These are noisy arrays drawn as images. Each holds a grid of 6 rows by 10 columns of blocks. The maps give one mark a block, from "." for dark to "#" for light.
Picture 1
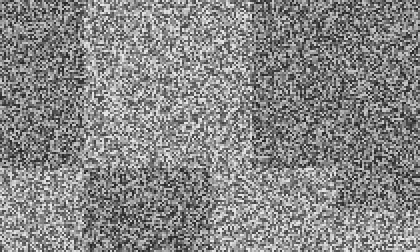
. . # # # # . . . .
. . # # # # . . . .
. . # # # # . . . .
. . # # # # . . . .
# # . . . # # # . .
# # . . . # # # # #
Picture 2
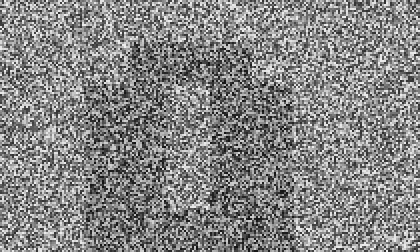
# # # # # # # # # #
# # # . . . # # # #
# # . . # . . # # #
# # . . # . . # # #
# # . . # . . # # #
# # . . . . . # # #
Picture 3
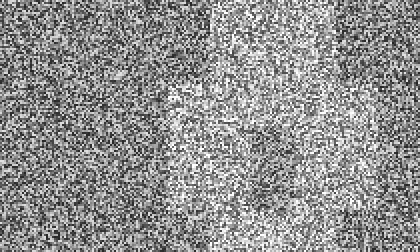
. . . . . # # # . .
. . . . . # # # . .
. . . . # # # # # .
. . . . # # . # # .
. . . . # # . # # .
. . . . . # # # . .
